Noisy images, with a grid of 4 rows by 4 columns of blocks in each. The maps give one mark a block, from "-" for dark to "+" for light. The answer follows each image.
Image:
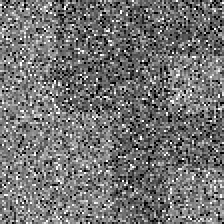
+ - - -
+ - - +
+ + - -
+ + - +
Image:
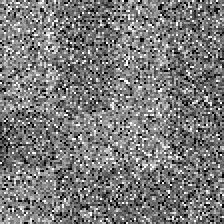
+ - + -
+ - + -
- + + -
+ - - -
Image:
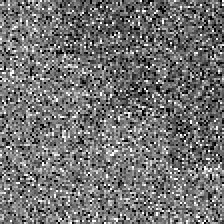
+ - - -
+ + - -
+ + + -
+ + + +
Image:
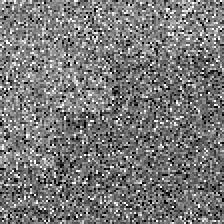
+ + + +
+ + - -
+ - - -
- - - -
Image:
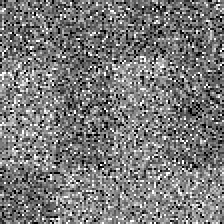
- - - -
+ - + -
+ - + -
- + + +
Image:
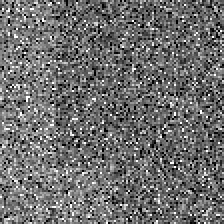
+ - - -
+ - - -
+ - - -
+ + - -
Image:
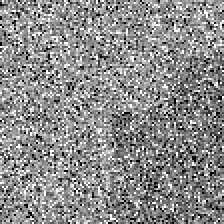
+ + + +
+ + + -
+ + - -
+ + - -
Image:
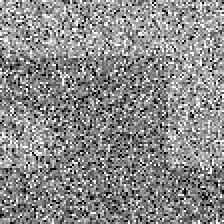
+ + + +
- - - +
+ - - +
- - - -
